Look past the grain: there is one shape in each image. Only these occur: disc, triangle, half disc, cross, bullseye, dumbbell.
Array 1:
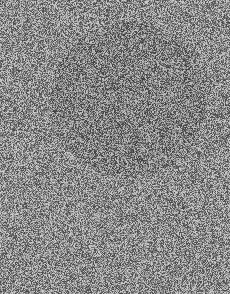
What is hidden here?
dark disc
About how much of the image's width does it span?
two thirds
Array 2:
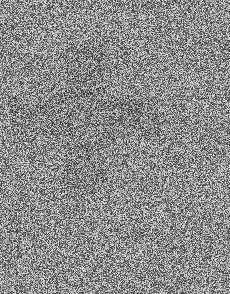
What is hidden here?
dark cross
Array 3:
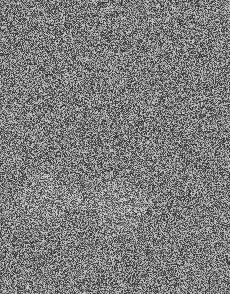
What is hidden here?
light dumbbell
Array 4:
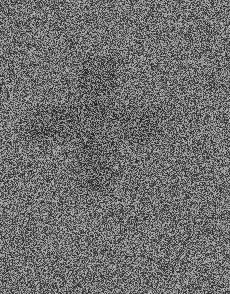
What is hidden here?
dark cross
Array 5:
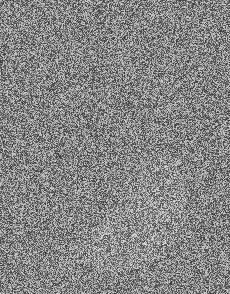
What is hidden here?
light half disc
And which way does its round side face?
down and right
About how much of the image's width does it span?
half
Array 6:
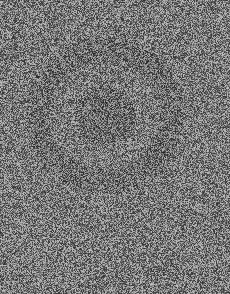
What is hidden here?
dark bullseye
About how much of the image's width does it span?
two thirds
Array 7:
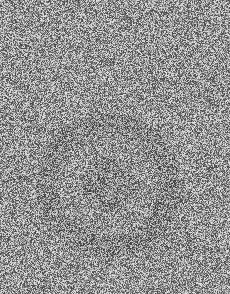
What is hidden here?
dark bullseye
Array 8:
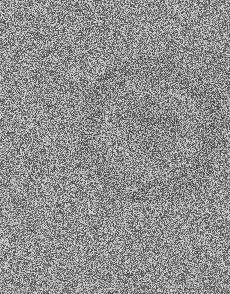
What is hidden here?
dark bullseye
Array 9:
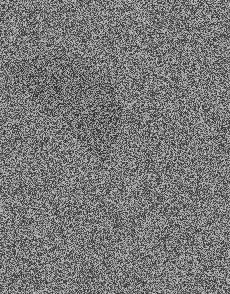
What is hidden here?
dark half disc
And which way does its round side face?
up and right
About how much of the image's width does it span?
half
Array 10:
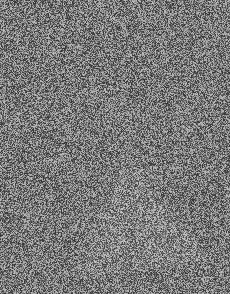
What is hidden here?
light triangle
